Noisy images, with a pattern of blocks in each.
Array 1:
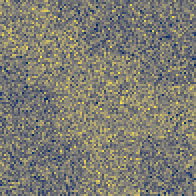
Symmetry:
mirrored about the diagonal from the top left
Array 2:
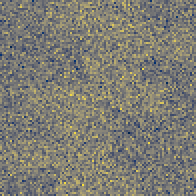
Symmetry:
the same after a half turn
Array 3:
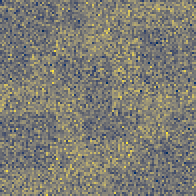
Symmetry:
the same after a half turn
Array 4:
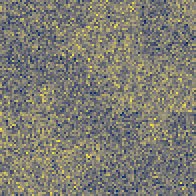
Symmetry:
mirrored about the diagonal from the bottom left
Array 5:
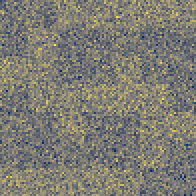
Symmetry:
the same after a half turn
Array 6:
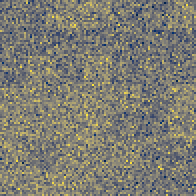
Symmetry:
mirrored about the diagonal from the bottom left
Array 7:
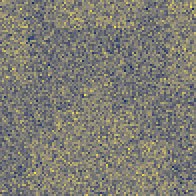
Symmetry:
left and right mirror each other
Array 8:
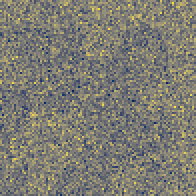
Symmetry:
mirrored about the diagonal from the bottom left
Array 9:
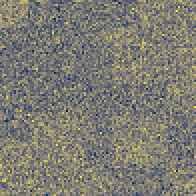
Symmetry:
mirrored about the diagonal from the top left
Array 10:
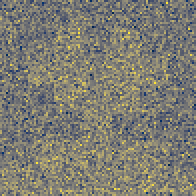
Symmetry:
left and right mirror each other
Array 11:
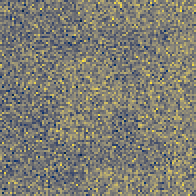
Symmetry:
top and bottom mirror each other
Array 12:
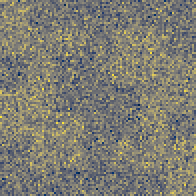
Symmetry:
the same after a half turn
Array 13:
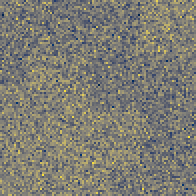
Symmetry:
mirrored about the diagonal from the bottom left
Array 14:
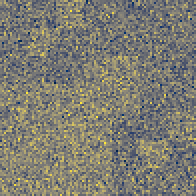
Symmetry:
mirrored about the diagonal from the bottom left
